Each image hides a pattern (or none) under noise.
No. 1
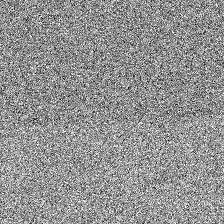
a sharp edge
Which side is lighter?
bottom
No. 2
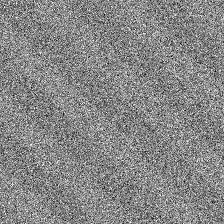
diagonal stripes
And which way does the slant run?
top left to bottom right
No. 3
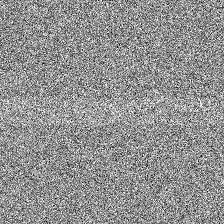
one horizontal stripe
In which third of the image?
middle
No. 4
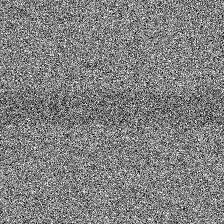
one horizontal stripe
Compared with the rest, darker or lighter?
darker
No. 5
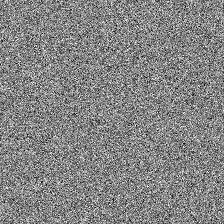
only noise
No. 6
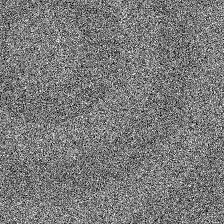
rings round one point
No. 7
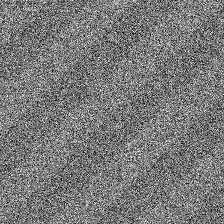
diagonal stripes
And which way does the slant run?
bottom left to top right
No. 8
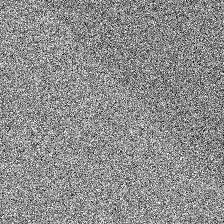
a sharp edge
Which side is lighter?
bottom left
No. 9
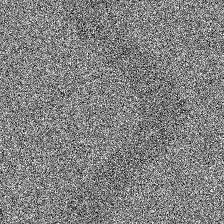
a wavy band
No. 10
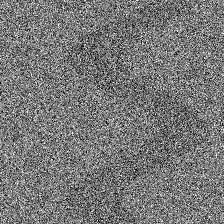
a wavy band
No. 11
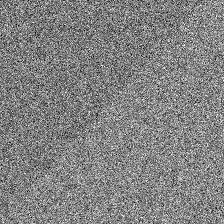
a sharp edge
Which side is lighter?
bottom right
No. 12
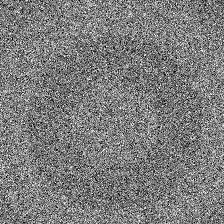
rings round one point
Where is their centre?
centre
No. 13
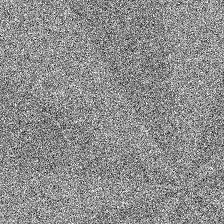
spokes from one point
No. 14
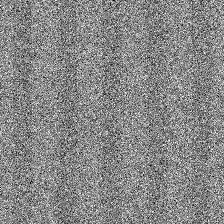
vertical stripes
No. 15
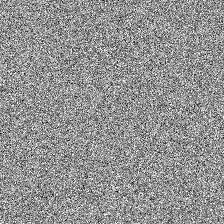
only noise
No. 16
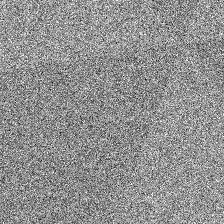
spokes from one point
